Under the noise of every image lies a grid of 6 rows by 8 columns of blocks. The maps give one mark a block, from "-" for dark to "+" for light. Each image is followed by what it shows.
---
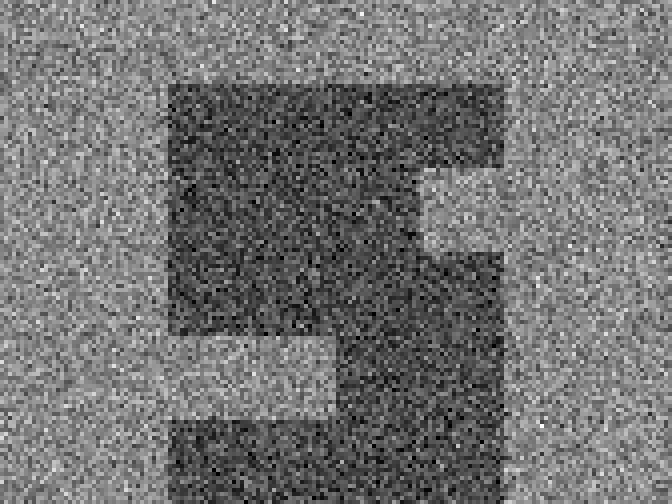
++++++++
++----++
++---+++
++----++
++++--++
++----++
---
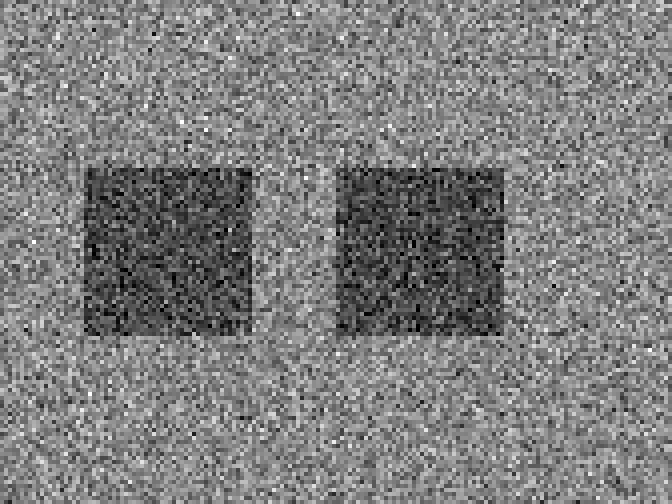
++++++++
++++++++
+--+--++
+--+--++
++++++++
++++++++
